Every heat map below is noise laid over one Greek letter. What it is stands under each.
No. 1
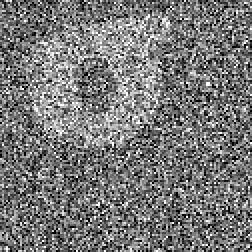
sigma
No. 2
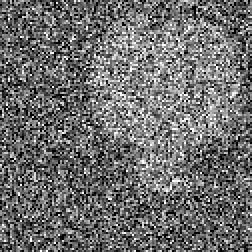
phi
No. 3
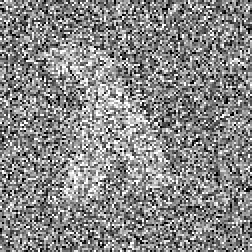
lambda
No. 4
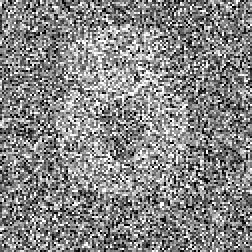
delta
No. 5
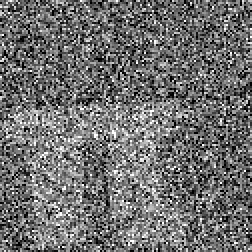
pi
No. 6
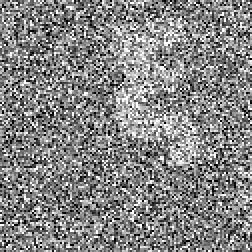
xi
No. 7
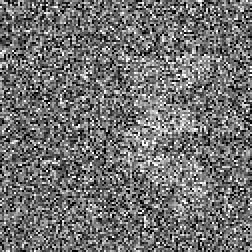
xi
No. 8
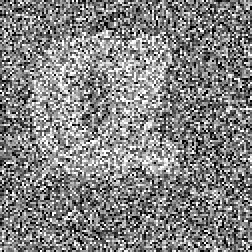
alpha
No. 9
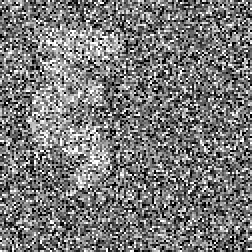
xi
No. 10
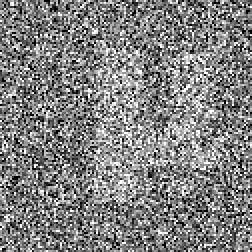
mu
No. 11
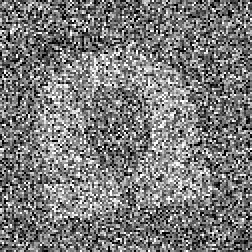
omega
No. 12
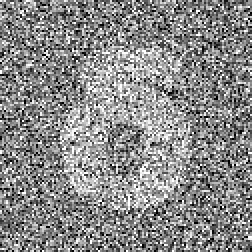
delta
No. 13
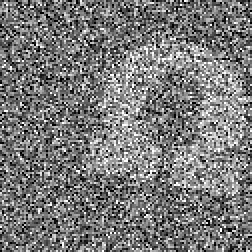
omega
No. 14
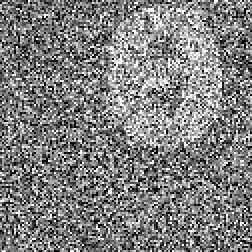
theta
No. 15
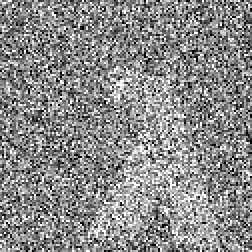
lambda
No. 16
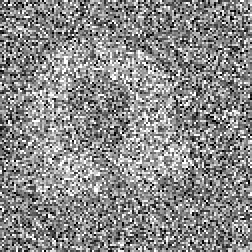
omega
